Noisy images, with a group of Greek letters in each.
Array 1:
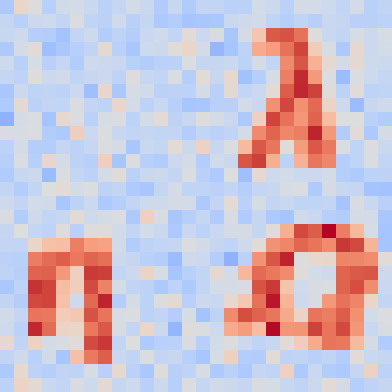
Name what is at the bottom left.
eta
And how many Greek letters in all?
3
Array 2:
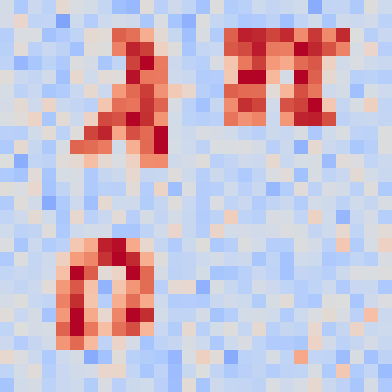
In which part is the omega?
bottom left
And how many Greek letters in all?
3
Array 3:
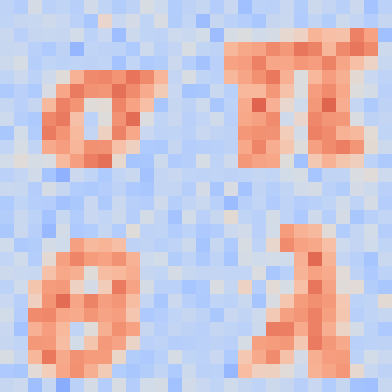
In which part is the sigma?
top left
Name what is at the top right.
pi
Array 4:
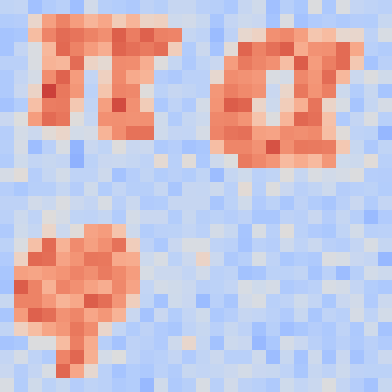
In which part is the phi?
bottom left
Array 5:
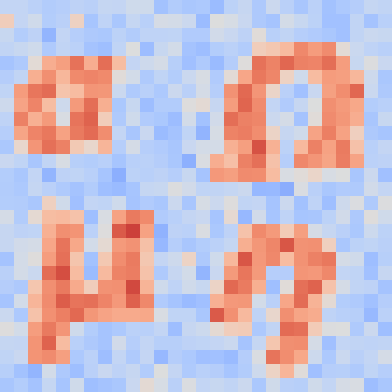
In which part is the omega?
top right
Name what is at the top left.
alpha
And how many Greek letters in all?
4
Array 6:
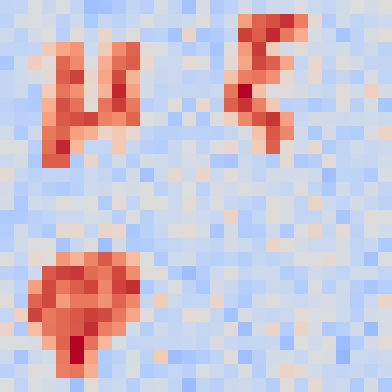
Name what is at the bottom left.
phi
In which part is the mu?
top left
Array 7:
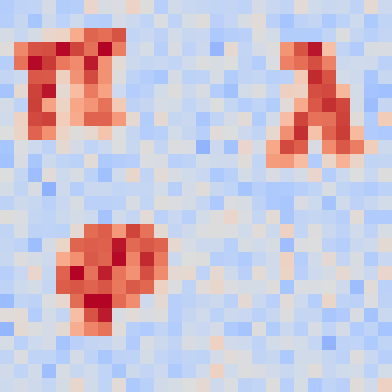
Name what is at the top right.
lambda
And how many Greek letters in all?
3
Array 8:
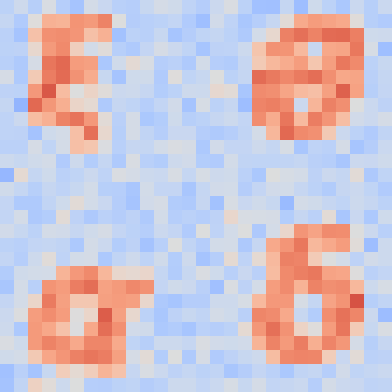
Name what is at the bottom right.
delta
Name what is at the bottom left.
alpha
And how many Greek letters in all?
4
